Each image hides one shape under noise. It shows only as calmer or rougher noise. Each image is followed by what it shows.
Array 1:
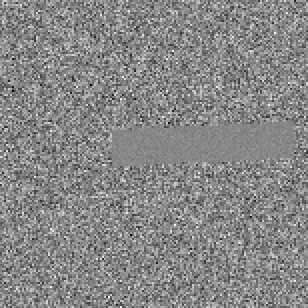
bar
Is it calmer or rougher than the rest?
calmer
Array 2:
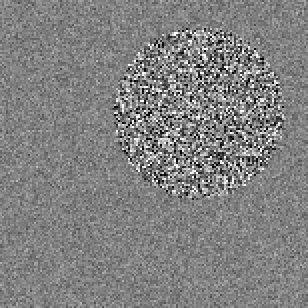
disc
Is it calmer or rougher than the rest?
rougher
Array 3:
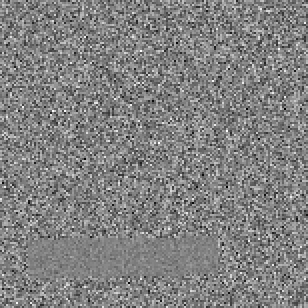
bar
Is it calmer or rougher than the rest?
calmer
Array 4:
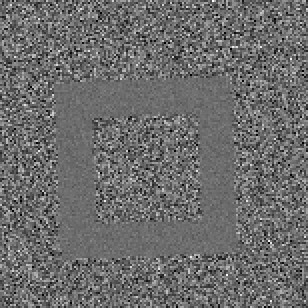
square frame
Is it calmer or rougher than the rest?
calmer
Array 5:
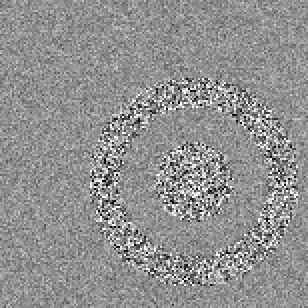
bullseye
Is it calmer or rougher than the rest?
rougher
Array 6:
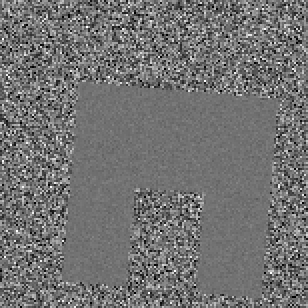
square with a notch
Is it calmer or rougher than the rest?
calmer
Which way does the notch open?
down
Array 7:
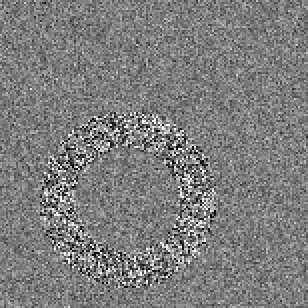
ring
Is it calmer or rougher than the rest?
rougher
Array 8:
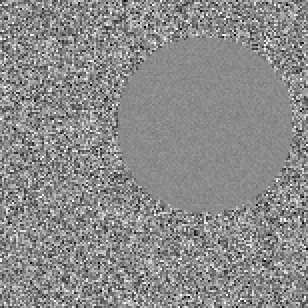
disc
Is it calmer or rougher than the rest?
calmer
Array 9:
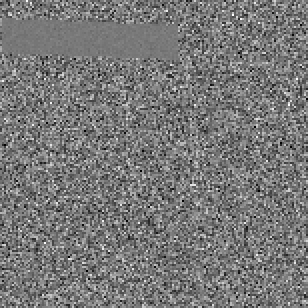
bar
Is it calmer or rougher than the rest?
calmer
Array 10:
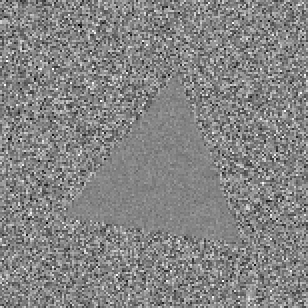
triangle
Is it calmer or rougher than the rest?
calmer
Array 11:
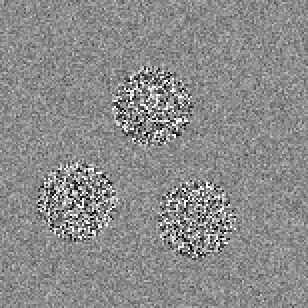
three dots
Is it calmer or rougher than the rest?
rougher
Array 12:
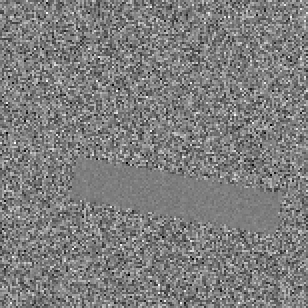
bar
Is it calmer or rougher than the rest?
calmer
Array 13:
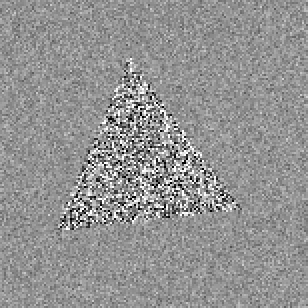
triangle
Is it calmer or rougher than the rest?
rougher
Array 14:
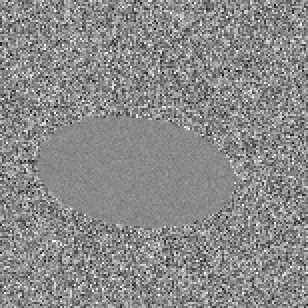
ellipse
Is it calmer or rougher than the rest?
calmer
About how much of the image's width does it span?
two thirds
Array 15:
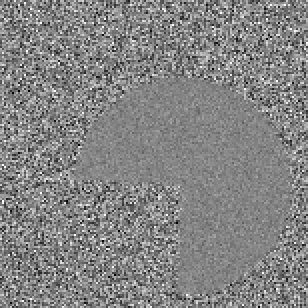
disc with a wedge cut out
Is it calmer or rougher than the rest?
calmer
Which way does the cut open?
down and left
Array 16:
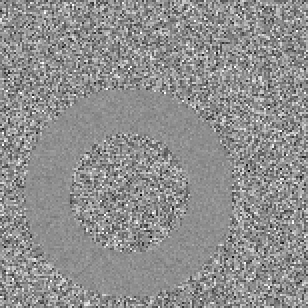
ring
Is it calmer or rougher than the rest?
calmer
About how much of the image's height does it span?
two thirds
